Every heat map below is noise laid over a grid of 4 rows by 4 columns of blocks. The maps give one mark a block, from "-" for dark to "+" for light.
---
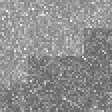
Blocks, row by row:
++++
+++-
+---
----
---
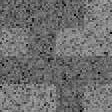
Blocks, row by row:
---+
+-++
----
++-+
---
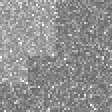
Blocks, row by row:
++--
++--
+---
----
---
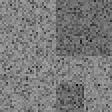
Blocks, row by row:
++--
++--
++++
++-+
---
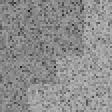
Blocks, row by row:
---+
---+
--++
-+++
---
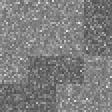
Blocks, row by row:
+++-
+++-
+--+
--++
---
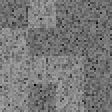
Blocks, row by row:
-+--
+---
+++-
+-+-
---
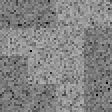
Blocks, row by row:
--++
+++-
-++-
--+-
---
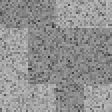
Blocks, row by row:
--++
+---
+---
++-+
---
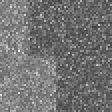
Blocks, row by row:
+---
+---
++--
++--
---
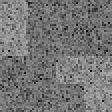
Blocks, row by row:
+---
+---
--++
---+
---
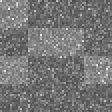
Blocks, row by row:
+---
-++-
+--+
----
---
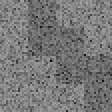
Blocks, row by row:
+-++
+--+
++--
+++-
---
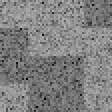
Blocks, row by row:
+++-
-+++
---+
+--+
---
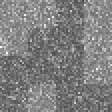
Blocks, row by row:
++-+
+--+
---+
-+--
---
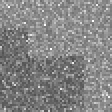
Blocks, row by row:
++++
-+++
---+
---+
